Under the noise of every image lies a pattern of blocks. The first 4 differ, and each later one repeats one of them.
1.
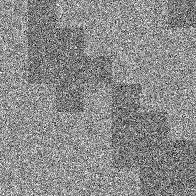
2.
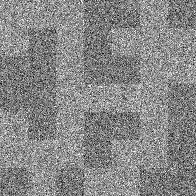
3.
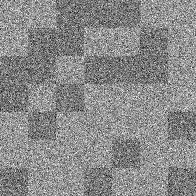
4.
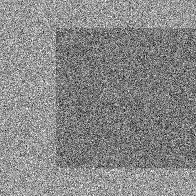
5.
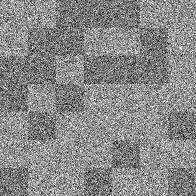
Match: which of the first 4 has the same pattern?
3
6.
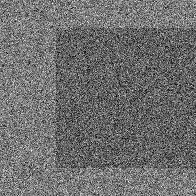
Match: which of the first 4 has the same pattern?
4
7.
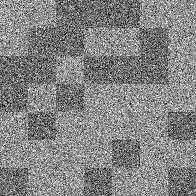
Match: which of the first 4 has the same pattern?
3
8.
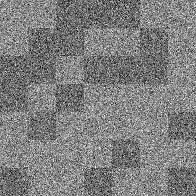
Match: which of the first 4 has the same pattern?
3
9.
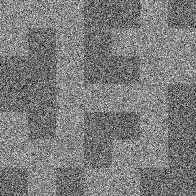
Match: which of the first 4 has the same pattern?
2
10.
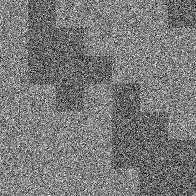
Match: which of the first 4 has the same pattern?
1
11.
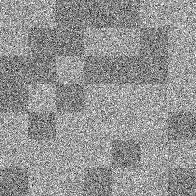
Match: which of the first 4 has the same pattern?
3
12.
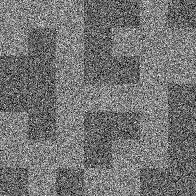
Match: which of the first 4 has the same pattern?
2
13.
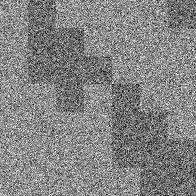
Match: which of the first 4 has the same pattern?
1
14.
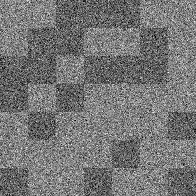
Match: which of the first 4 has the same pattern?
3
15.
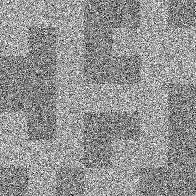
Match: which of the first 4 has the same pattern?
2
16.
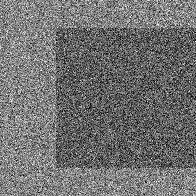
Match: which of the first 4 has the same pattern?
4
